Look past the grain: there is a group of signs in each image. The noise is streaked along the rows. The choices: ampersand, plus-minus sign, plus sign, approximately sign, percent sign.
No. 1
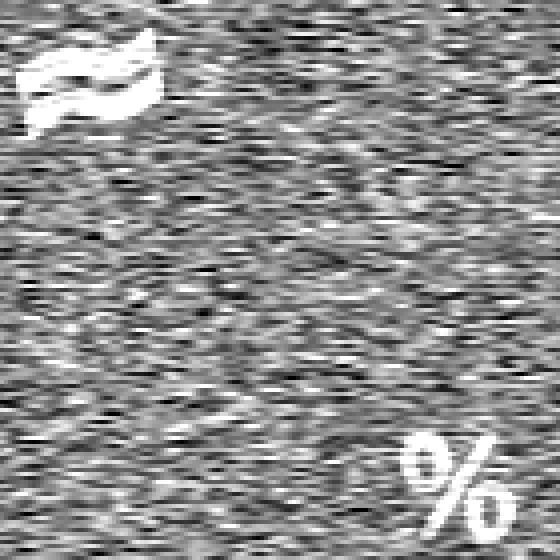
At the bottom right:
percent sign
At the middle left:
nothing
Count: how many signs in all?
2
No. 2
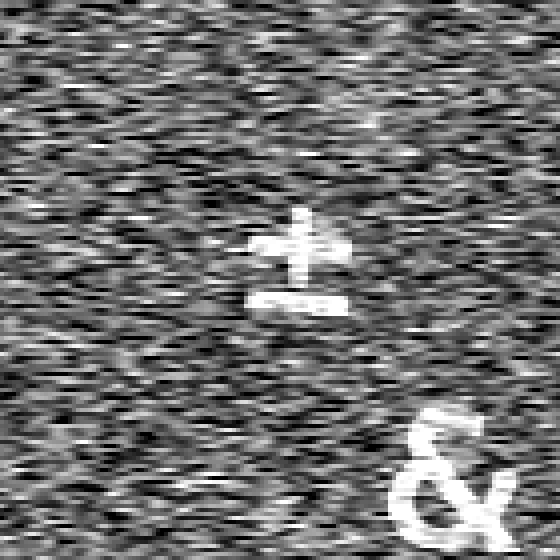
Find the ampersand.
bottom right
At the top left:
nothing
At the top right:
nothing
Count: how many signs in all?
2
